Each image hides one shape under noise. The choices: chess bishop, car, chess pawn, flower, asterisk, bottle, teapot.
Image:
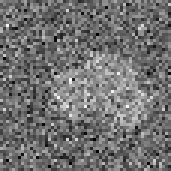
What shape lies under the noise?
car
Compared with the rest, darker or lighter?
lighter
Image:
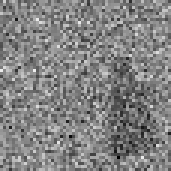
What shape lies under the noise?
bottle
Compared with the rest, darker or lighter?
darker
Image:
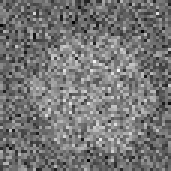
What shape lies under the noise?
flower
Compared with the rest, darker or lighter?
lighter
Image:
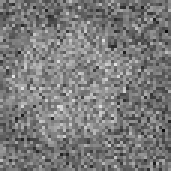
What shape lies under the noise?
flower
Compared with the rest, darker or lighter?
lighter
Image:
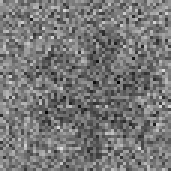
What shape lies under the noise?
asterisk
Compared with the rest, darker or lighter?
darker
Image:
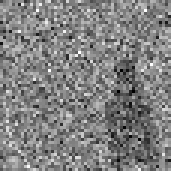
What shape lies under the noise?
bottle
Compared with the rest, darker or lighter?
darker
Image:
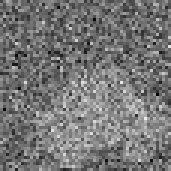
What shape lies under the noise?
car
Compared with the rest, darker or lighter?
lighter
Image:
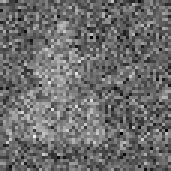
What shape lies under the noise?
chess pawn
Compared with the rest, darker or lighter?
lighter
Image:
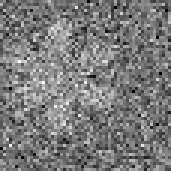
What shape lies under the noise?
asterisk
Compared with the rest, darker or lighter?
lighter
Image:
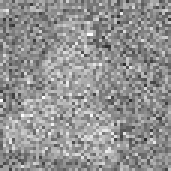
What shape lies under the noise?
chess pawn
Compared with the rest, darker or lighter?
lighter
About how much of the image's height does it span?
nearly all
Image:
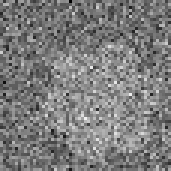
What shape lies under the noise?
flower
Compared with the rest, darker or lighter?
lighter
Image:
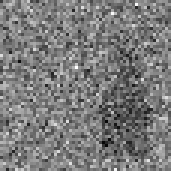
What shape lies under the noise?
bottle
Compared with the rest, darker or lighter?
darker
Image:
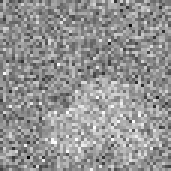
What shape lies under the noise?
car
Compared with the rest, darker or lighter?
lighter
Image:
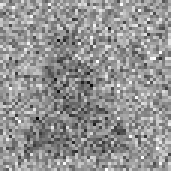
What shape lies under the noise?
chess pawn
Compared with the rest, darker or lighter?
darker
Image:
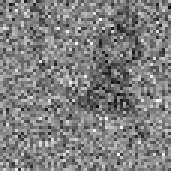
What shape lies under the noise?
chess bishop
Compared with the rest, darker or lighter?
darker
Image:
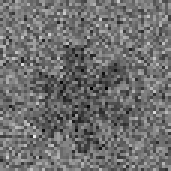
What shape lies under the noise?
asterisk
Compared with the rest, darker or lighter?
darker
